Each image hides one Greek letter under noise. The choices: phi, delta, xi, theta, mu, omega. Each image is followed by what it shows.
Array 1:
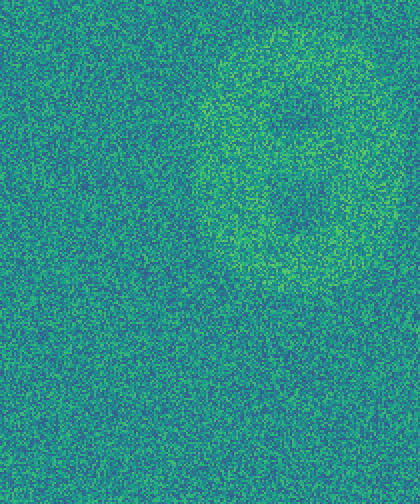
theta
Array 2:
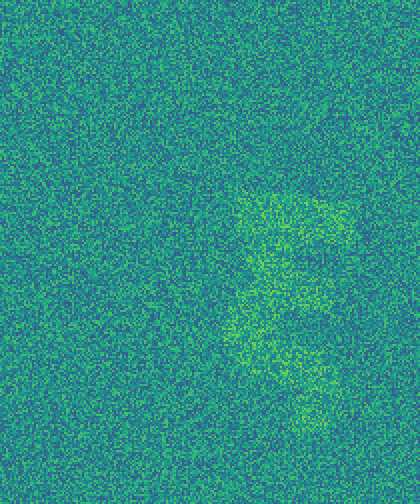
xi
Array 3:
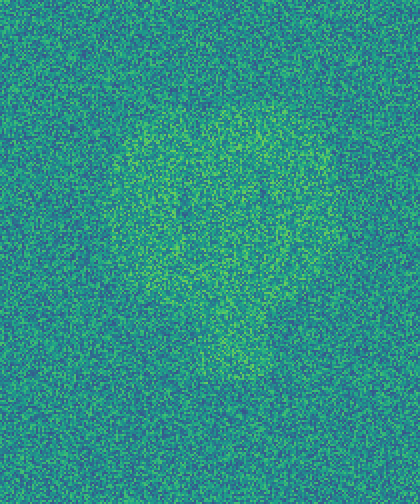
phi
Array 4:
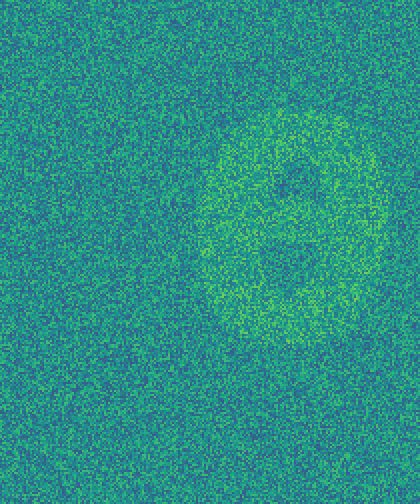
theta
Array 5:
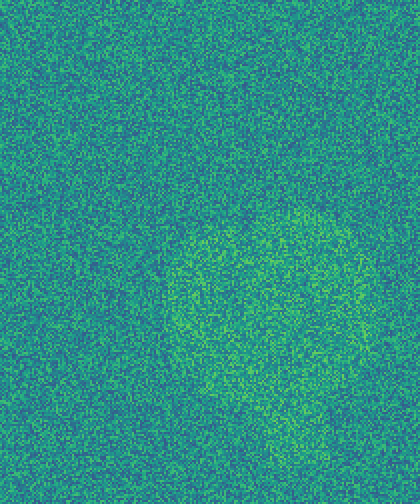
phi
